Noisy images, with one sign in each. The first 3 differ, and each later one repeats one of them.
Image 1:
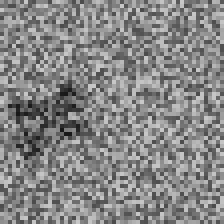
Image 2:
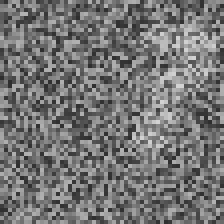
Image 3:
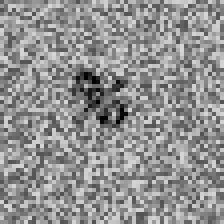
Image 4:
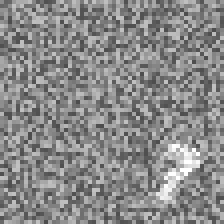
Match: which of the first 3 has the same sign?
2
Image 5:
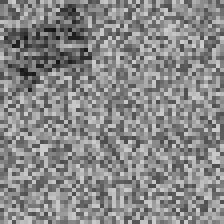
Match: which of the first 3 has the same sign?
1
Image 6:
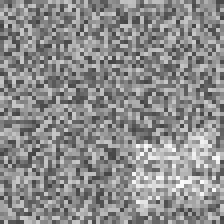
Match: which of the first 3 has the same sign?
1
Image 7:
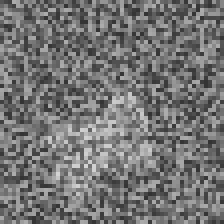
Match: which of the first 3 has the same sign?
1
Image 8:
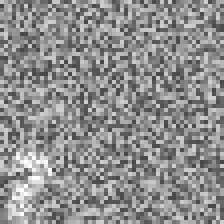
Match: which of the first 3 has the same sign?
2
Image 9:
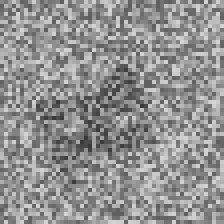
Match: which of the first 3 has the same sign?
1
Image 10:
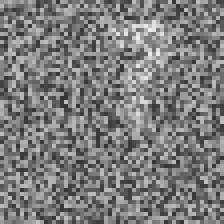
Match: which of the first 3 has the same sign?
2
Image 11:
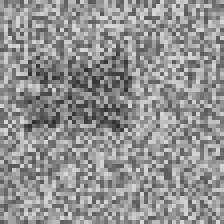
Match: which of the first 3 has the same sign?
1
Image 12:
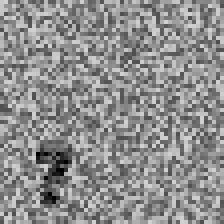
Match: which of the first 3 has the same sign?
2
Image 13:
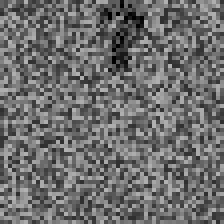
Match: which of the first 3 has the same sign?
2
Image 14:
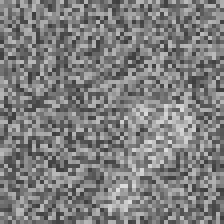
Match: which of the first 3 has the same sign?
2
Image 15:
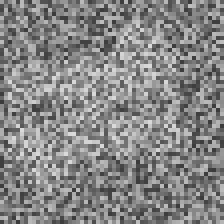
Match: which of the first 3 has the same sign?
1
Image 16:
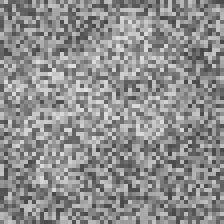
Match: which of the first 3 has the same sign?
1
